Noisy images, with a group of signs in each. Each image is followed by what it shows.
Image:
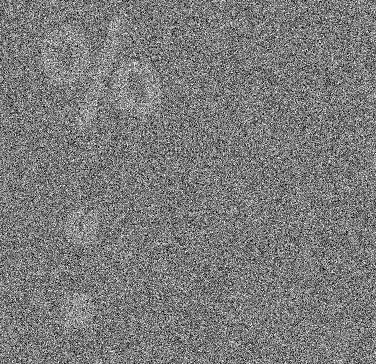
top left: percent sign; bottom left: colon
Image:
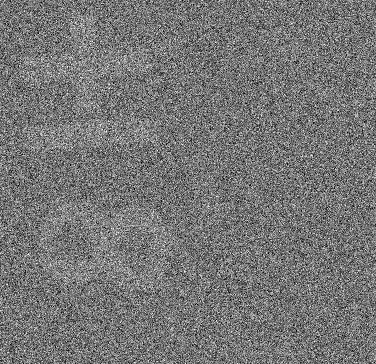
top left: plus-minus sign; bottom left: infinity sign
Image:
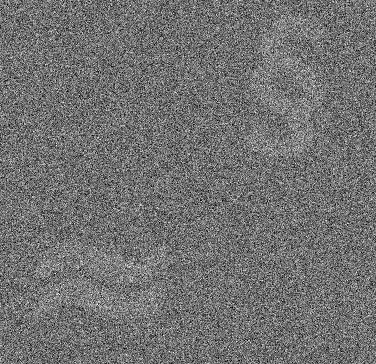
top right: section sign; bottom left: approximately sign
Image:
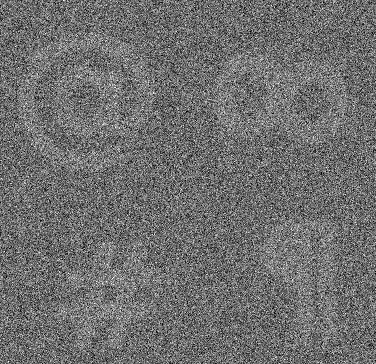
top left: at sign; top right: infinity sign; bottom left: hash sign; bottom right: pilcrow
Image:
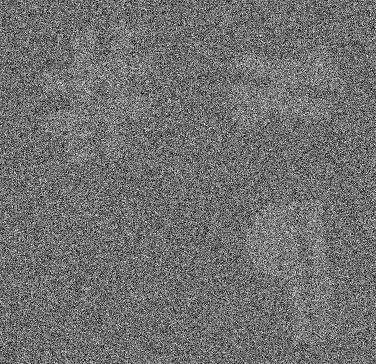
top left: hash sign; top right: not-equal sign; bottom right: pilcrow
